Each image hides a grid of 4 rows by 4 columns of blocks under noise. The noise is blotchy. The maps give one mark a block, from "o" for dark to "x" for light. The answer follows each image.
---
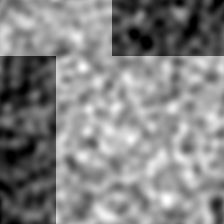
x x o o
o x x x
o x x x
o x x x
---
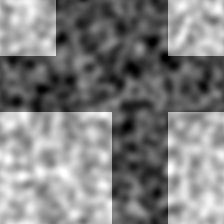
x o o x
o o o o
x x o x
x x o x
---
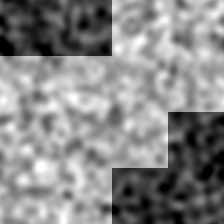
o o x x
x x x x
x x x o
x x o o
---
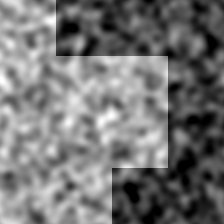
x o o o
x x x o
x x x o
x x o o
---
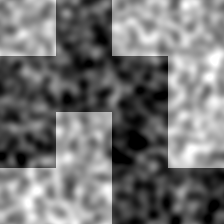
x o x x
o o o x
o x o x
x x o o
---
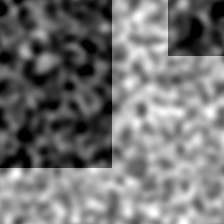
o o x o
o o x x
o o x x
x x x x
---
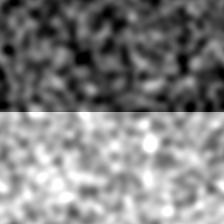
o o o o
o o o o
x x x x
x x x x
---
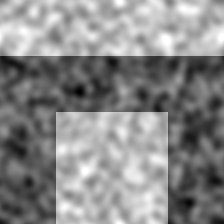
x x x x
o o o o
o x x o
o x x o
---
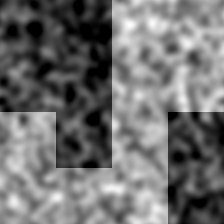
o o x x
o o x x
x o x o
x x x o
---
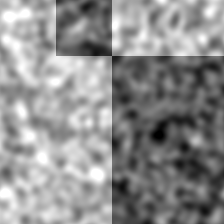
x o x x
x x o o
x x o o
x x o o
